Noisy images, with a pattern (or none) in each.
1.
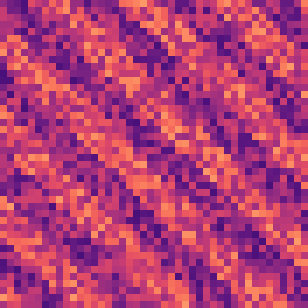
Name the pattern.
diagonal stripes
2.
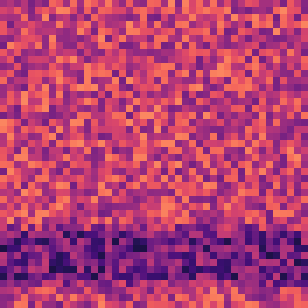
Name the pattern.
one horizontal stripe
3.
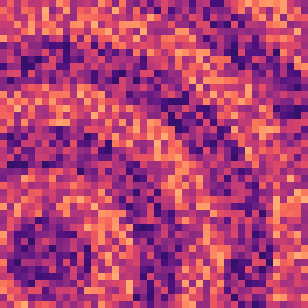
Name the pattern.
rings round one point
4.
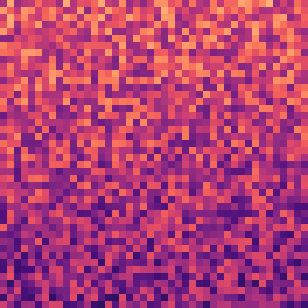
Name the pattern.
a smooth slope
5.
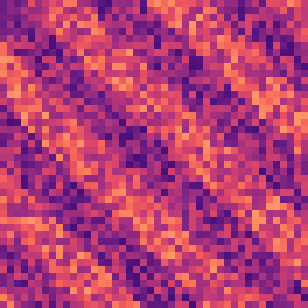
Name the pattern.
diagonal stripes
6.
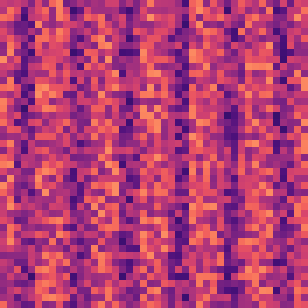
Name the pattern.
vertical stripes
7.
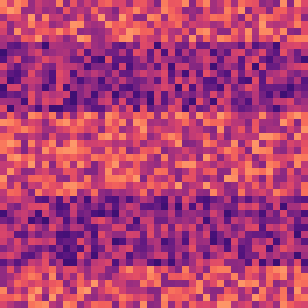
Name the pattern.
horizontal stripes
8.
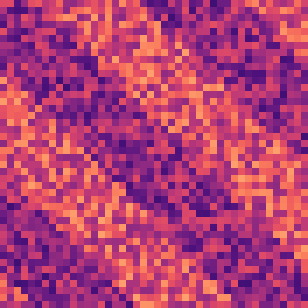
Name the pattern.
diagonal stripes
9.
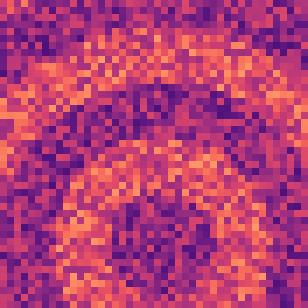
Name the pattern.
rings round one point
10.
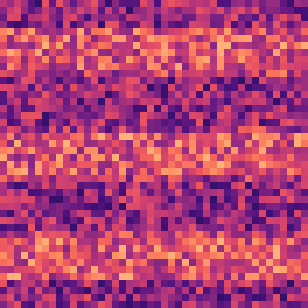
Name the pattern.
horizontal stripes
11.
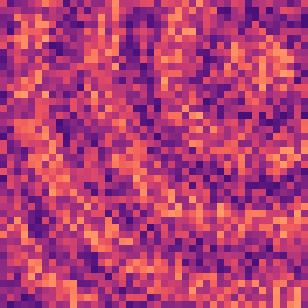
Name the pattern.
rings round one point
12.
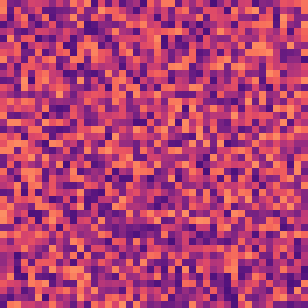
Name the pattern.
only noise
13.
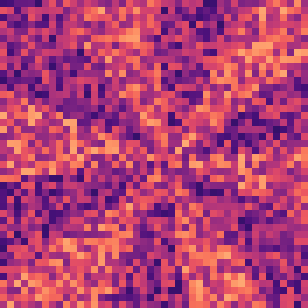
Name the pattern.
spokes from one point
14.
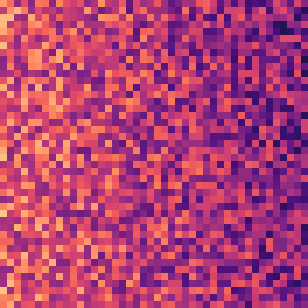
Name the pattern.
a smooth slope
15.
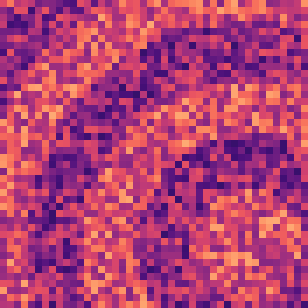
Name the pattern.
rings round one point
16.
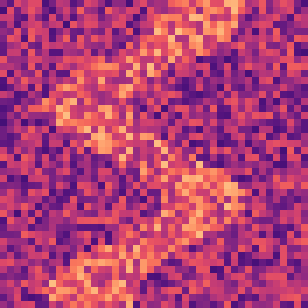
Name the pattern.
a wavy band
